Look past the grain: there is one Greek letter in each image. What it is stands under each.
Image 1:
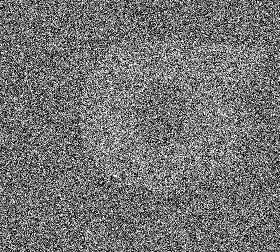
sigma
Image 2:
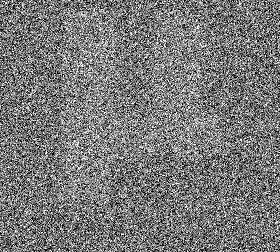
mu
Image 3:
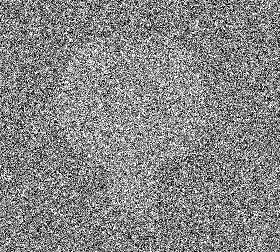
phi
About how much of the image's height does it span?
two thirds
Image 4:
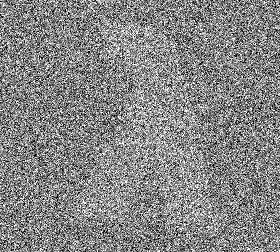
lambda
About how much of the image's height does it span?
nearly all
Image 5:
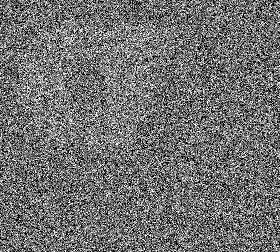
sigma
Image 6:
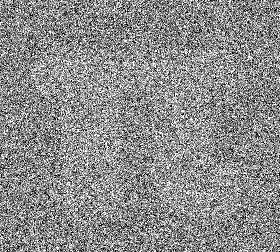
pi
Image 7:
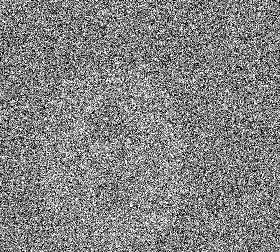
theta
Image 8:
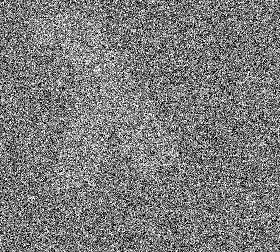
lambda
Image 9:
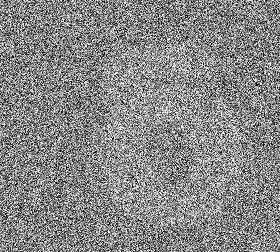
delta
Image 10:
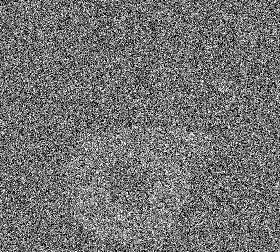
sigma
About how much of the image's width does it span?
half
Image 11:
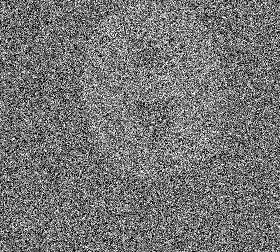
theta
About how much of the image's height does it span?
two thirds
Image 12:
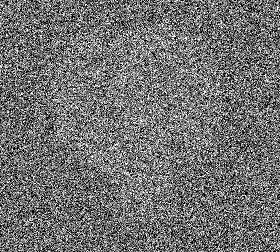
phi
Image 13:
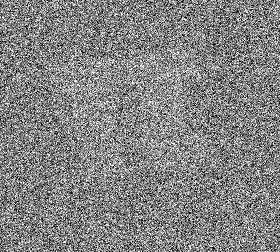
pi
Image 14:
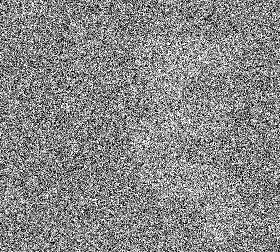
xi
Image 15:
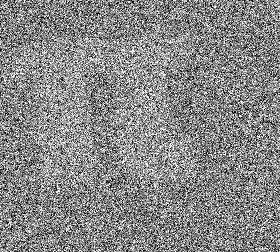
pi
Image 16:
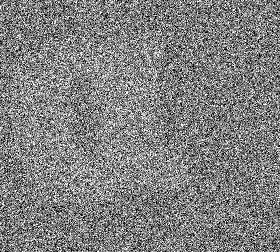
alpha
